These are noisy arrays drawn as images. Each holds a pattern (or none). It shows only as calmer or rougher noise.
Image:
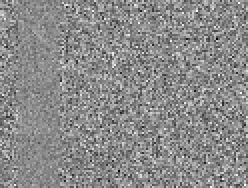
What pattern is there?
one vertical stripe
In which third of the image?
left
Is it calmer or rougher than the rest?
calmer
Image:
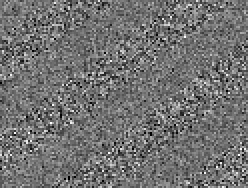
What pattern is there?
diagonal stripes
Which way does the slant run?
bottom left to top right
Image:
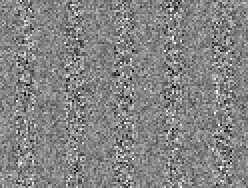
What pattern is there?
vertical stripes
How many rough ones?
5
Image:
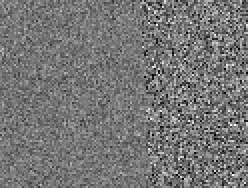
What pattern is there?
a sharp edge
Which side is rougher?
right
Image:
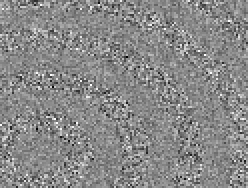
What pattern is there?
rings round one point
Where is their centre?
bottom left
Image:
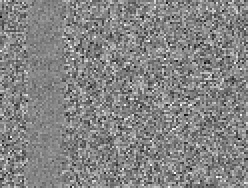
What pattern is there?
one vertical stripe
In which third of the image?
left
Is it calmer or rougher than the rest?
calmer
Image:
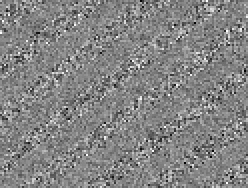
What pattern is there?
diagonal stripes
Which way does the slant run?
bottom left to top right
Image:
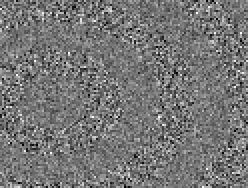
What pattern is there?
rings round one point
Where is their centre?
middle left
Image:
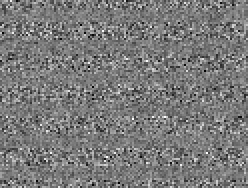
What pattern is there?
horizontal stripes
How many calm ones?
6
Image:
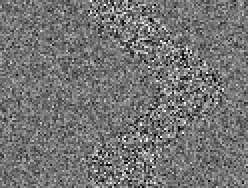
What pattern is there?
a wavy band
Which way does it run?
top to bottom
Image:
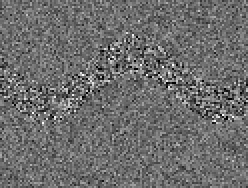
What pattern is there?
a wavy band
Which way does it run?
left to right
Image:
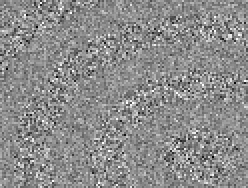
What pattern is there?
rings round one point
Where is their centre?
bottom right
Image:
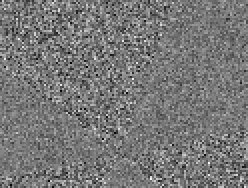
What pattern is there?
spokes from one point
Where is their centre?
bottom middle
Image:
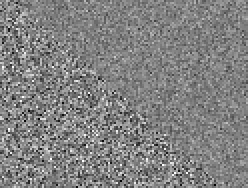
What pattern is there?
a sharp edge
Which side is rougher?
bottom left
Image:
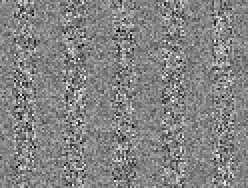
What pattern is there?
vertical stripes
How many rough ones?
5
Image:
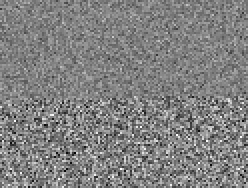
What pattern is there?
a sharp edge
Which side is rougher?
bottom
